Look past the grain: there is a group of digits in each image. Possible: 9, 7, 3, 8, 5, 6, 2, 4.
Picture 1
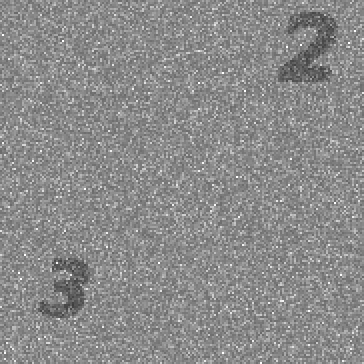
top right: 2; bottom left: 3
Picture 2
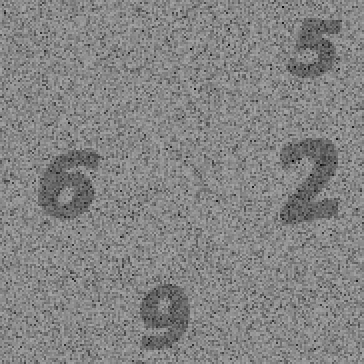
top right: 5; middle left: 6; middle right: 2; bottom middle: 9
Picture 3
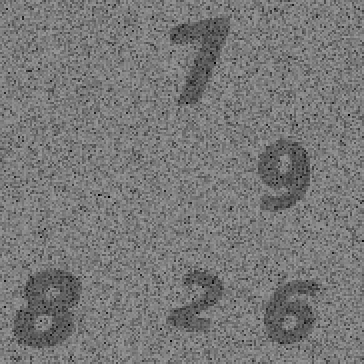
top middle: 7; middle right: 9; bottom left: 8; bottom middle: 2; bottom right: 6
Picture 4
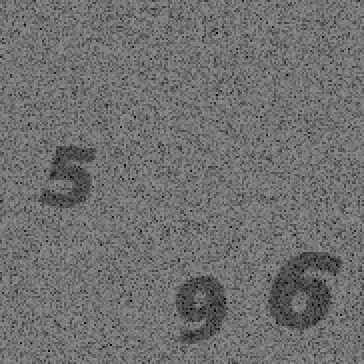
middle left: 5; bottom middle: 9; bottom right: 6
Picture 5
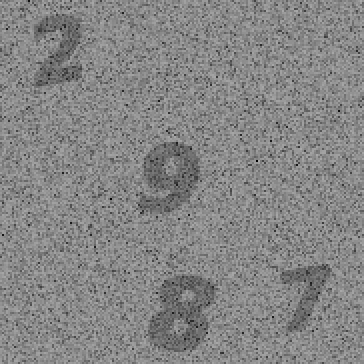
top left: 2; centre: 9; bottom middle: 8; bottom right: 7
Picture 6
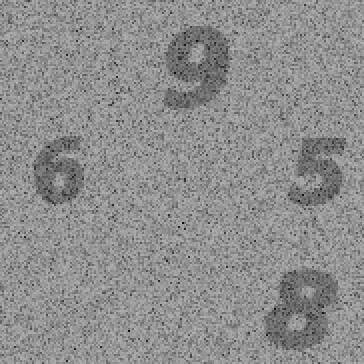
top middle: 9; middle left: 6; middle right: 5; bottom right: 8
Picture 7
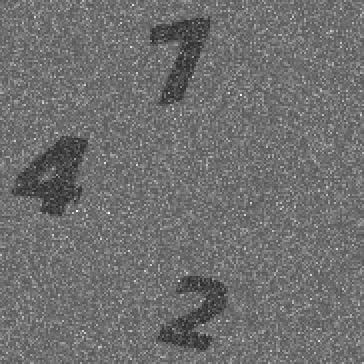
top middle: 7; middle left: 4; bottom middle: 2
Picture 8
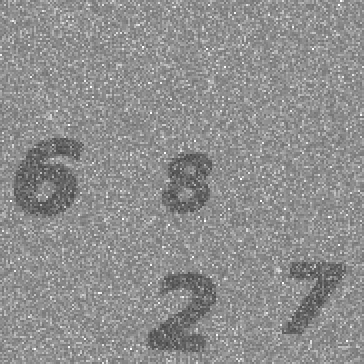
middle left: 6; centre: 8; bottom middle: 2; bottom right: 7
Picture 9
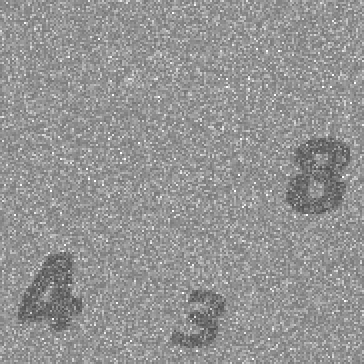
middle right: 8; bottom left: 4; bottom middle: 3
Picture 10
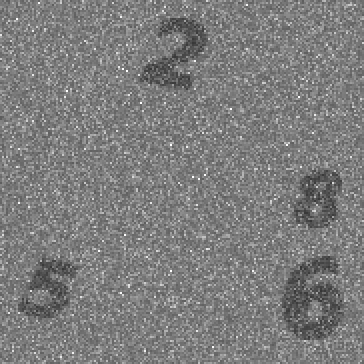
top middle: 2; middle right: 8; bottom left: 5; bottom right: 6
